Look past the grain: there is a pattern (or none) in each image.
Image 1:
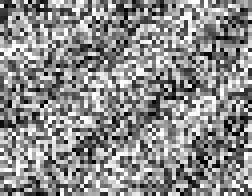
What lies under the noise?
diagonal stripes
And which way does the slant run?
bottom left to top right
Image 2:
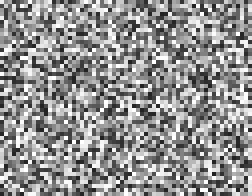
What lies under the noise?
only noise
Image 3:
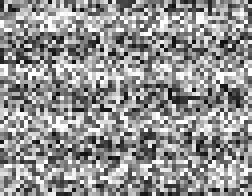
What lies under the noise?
horizontal stripes
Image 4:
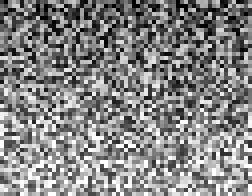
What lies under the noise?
a smooth slope
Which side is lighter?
bottom
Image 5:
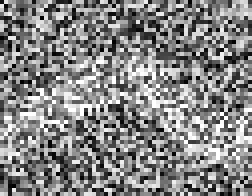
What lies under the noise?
a wavy band
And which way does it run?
left to right
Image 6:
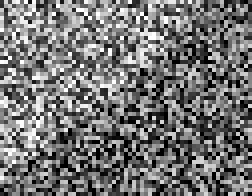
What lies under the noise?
a sharp edge
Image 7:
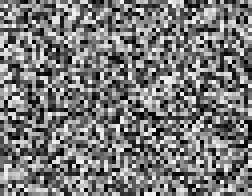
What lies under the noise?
only noise
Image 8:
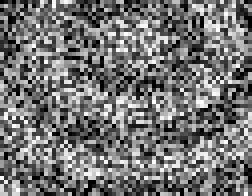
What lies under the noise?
rings round one point
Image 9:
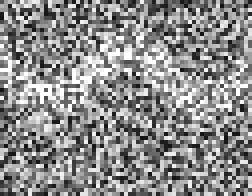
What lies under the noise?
a wavy band
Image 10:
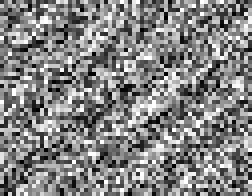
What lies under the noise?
diagonal stripes
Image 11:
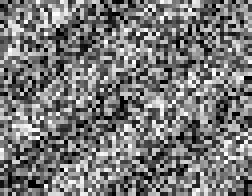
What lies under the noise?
diagonal stripes
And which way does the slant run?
bottom left to top right
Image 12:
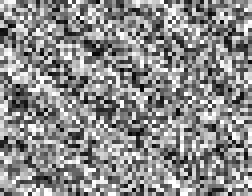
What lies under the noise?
diagonal stripes
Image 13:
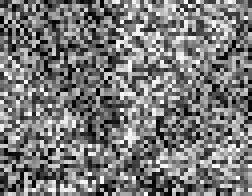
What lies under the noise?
spokes from one point
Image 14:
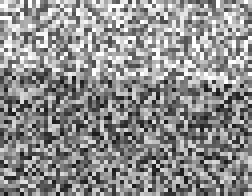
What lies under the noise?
a sharp edge
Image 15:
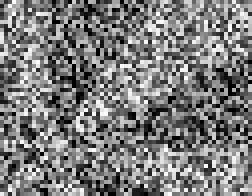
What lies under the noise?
spokes from one point
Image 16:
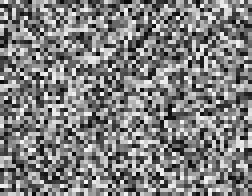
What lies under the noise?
only noise
